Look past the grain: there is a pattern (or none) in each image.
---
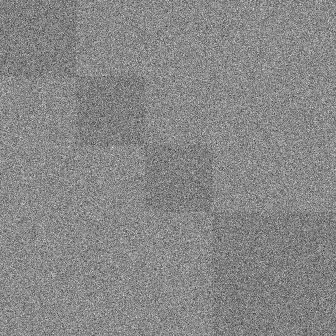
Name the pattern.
blocks along the diagonal
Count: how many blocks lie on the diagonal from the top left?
4
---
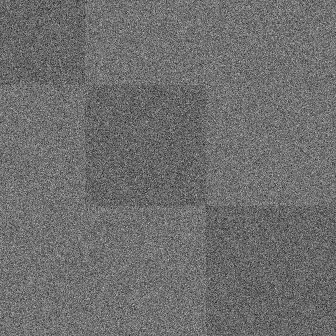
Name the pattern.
blocks along the diagonal
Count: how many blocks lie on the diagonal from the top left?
3
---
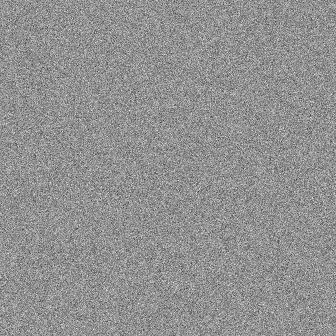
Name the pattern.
only noise
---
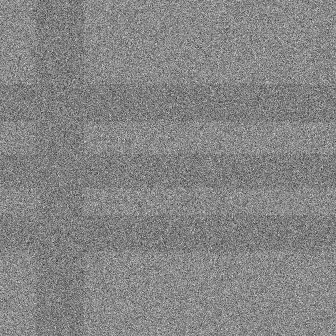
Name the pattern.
bands of rows crossing bands of columns
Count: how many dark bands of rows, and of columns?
3 and 1
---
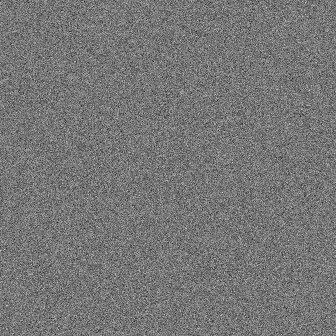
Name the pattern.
only noise
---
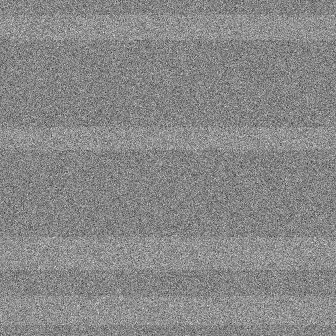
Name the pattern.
bands of rows
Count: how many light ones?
4
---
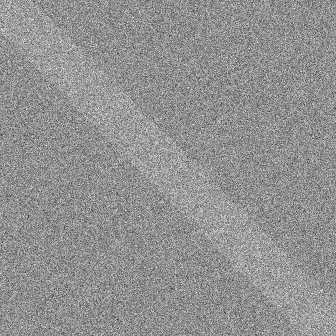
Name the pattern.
a diagonal band
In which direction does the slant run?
top left to bottom right
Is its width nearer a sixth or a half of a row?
a sixth
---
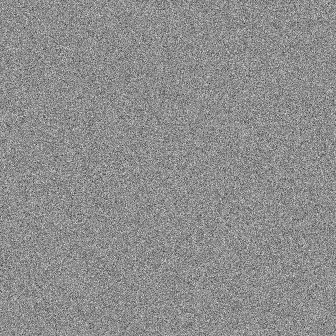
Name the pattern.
only noise
